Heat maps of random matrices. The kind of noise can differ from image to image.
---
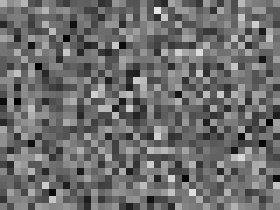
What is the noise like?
independent entries
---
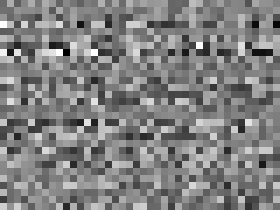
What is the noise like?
rows of uneven size
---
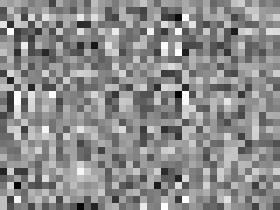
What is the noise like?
low rank plus noise
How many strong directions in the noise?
two
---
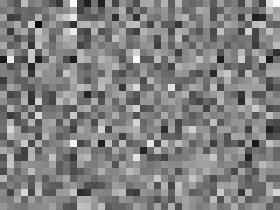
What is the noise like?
low rank plus noise
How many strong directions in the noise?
one
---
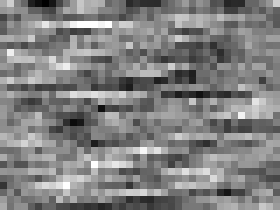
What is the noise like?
streaked along the rows
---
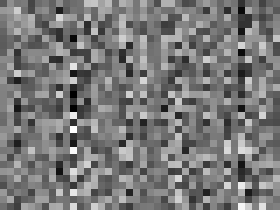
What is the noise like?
columns of uneven size
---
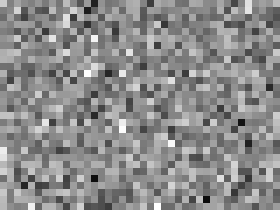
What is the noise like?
independent entries
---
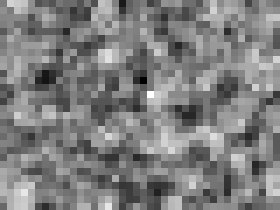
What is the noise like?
blotchy
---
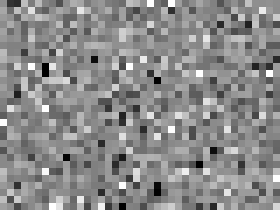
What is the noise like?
heavy tails
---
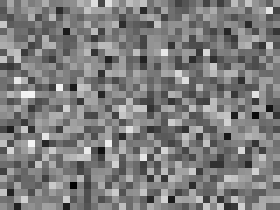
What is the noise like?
independent entries
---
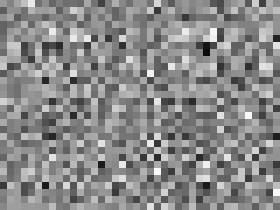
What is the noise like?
low rank plus noise
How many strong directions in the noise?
two
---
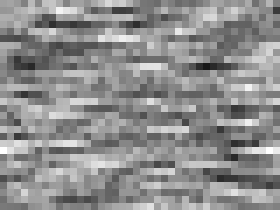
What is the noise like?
streaked along the rows
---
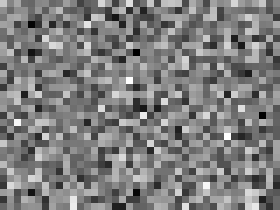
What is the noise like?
low rank plus noise
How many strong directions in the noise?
five to eight
